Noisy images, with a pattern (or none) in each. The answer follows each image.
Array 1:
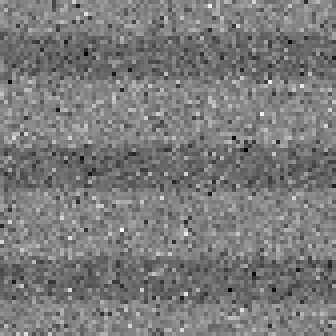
horizontal stripes
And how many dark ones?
3
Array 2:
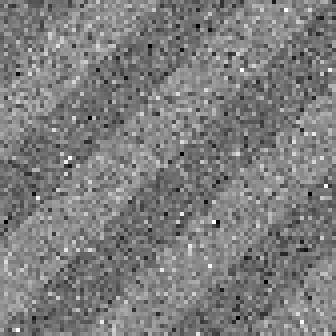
diagonal stripes
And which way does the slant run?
bottom left to top right
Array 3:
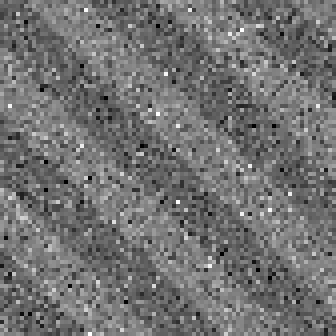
diagonal stripes
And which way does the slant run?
top left to bottom right
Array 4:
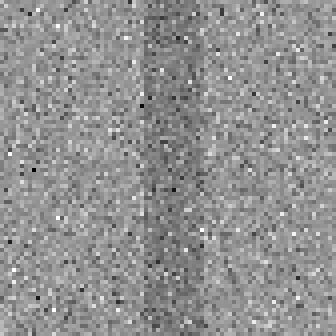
one vertical stripe
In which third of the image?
middle
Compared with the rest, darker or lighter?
darker
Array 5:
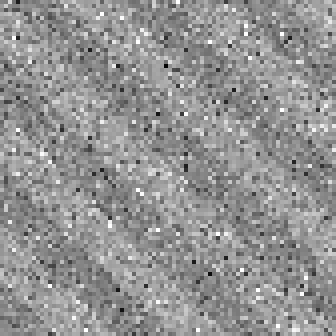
diagonal stripes
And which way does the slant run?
top left to bottom right
